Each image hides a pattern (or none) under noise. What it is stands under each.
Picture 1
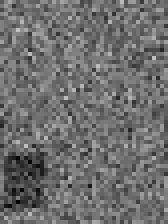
one block
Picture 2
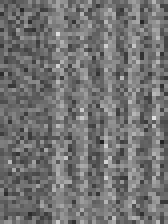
bands of columns
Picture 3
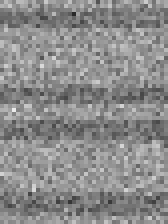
bands of rows
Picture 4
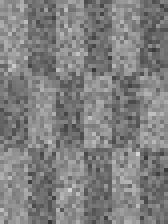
a checkerboard
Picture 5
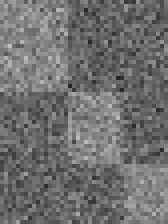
blocks along the diagonal
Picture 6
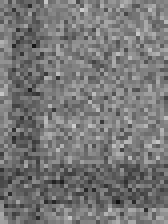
bands of rows crossing bands of columns
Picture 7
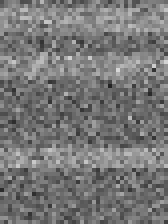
bands of rows
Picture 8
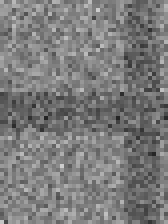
bands of rows crossing bands of columns
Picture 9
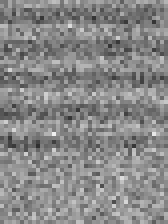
bands of rows
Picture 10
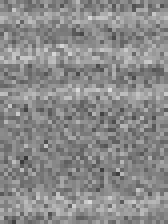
bands of rows
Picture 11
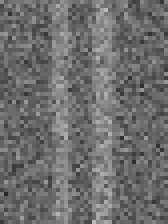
bands of columns
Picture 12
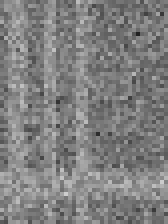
bands of rows crossing bands of columns
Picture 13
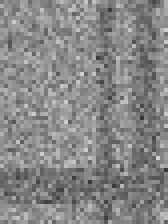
bands of rows crossing bands of columns
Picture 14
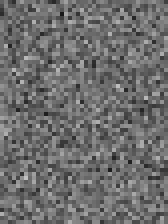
only noise
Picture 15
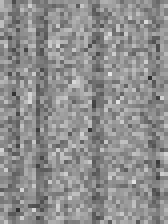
bands of columns
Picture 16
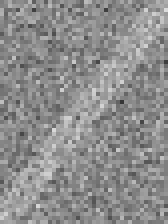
a diagonal band
